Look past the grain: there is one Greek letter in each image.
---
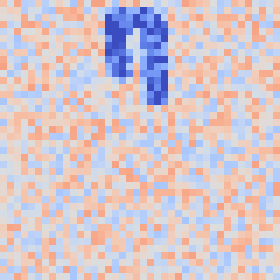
blue eta, top middle
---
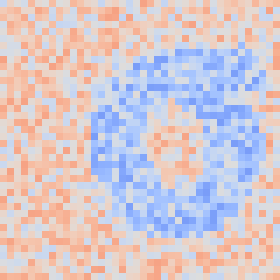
blue sigma
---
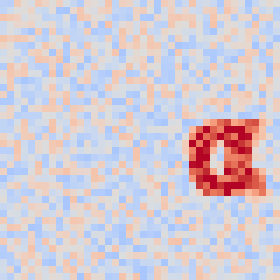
red alpha, middle right
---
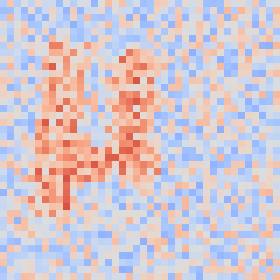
red mu
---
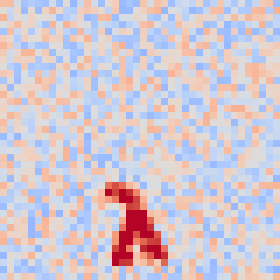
red lambda, bottom middle
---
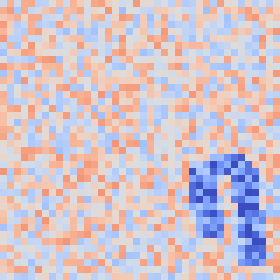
blue eta, bottom right
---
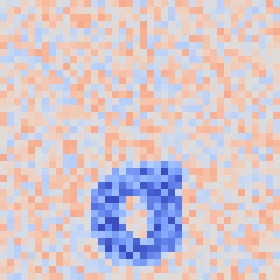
blue sigma, bottom middle
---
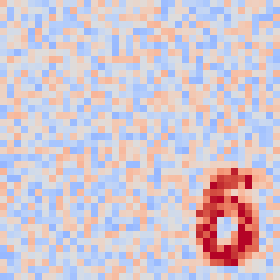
red delta, bottom right
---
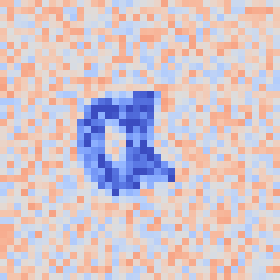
blue alpha, centre
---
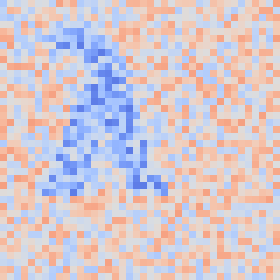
blue lambda
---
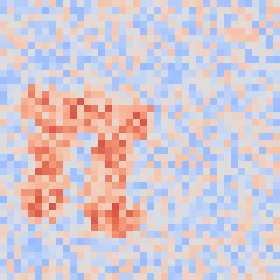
red pi
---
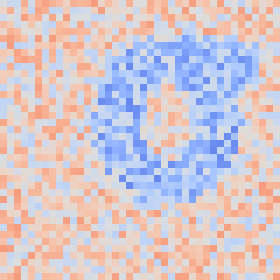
blue sigma
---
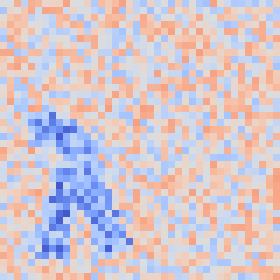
blue lambda
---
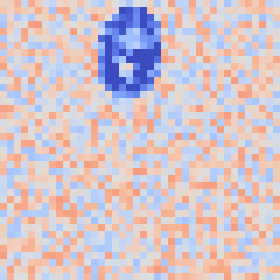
blue theta, top middle
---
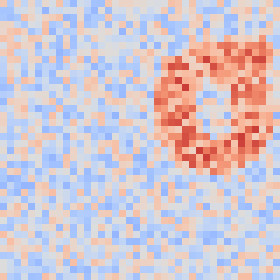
red sigma
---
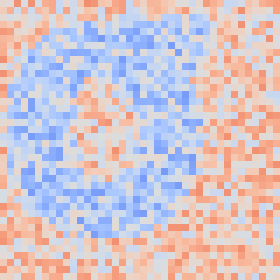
blue sigma
